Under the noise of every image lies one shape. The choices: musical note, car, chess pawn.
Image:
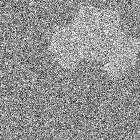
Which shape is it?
car
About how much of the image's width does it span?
two thirds
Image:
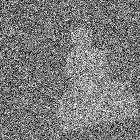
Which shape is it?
chess pawn
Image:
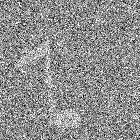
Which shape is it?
musical note
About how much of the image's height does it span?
two thirds
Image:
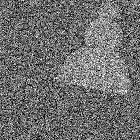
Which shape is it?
chess pawn
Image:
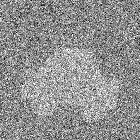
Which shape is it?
car
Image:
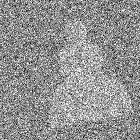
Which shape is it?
chess pawn
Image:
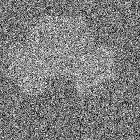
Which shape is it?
car
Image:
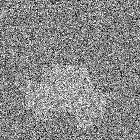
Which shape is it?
car
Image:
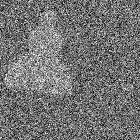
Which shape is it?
chess pawn
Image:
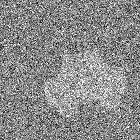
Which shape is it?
car
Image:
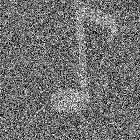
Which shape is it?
musical note
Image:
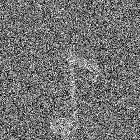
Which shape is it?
musical note
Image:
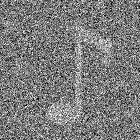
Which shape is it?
musical note
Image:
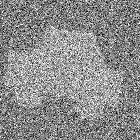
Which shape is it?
car
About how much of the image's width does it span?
nearly all
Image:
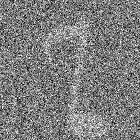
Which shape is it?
musical note
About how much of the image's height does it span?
nearly all
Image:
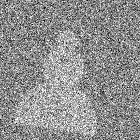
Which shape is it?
chess pawn
